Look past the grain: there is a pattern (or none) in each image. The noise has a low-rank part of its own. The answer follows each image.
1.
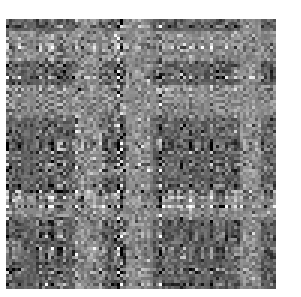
bands of rows crossing bands of columns
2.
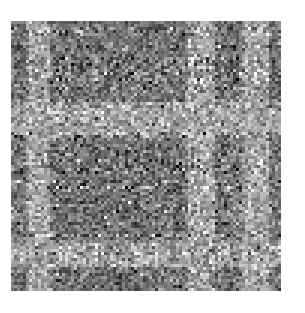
bands of rows crossing bands of columns
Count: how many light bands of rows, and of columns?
2 and 3
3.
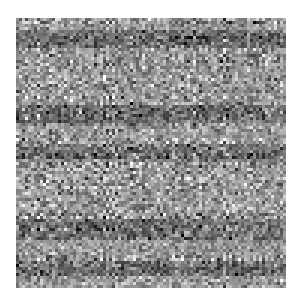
bands of rows
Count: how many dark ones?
5
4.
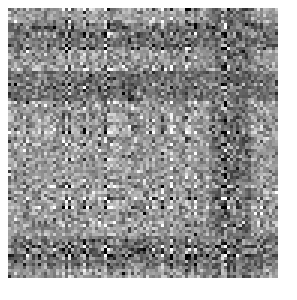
bands of rows crossing bands of columns
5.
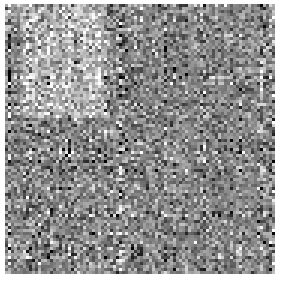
one block
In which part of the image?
top left
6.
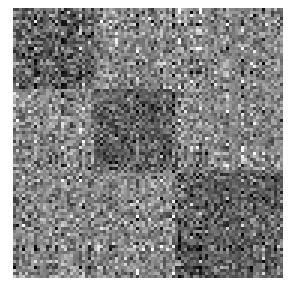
blocks along the diagonal
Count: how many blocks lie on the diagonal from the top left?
3
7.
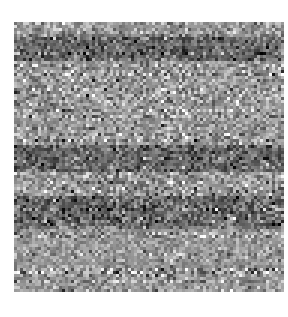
bands of rows
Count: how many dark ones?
3
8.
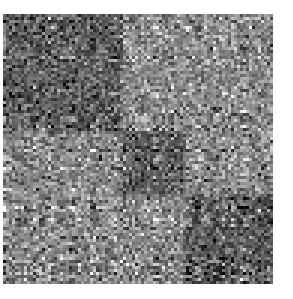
blocks along the diagonal
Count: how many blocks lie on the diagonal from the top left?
3
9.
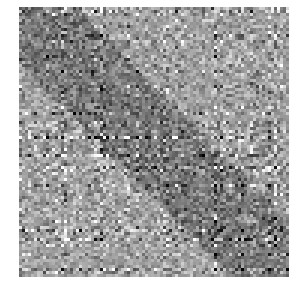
a diagonal band
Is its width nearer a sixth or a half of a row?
a half
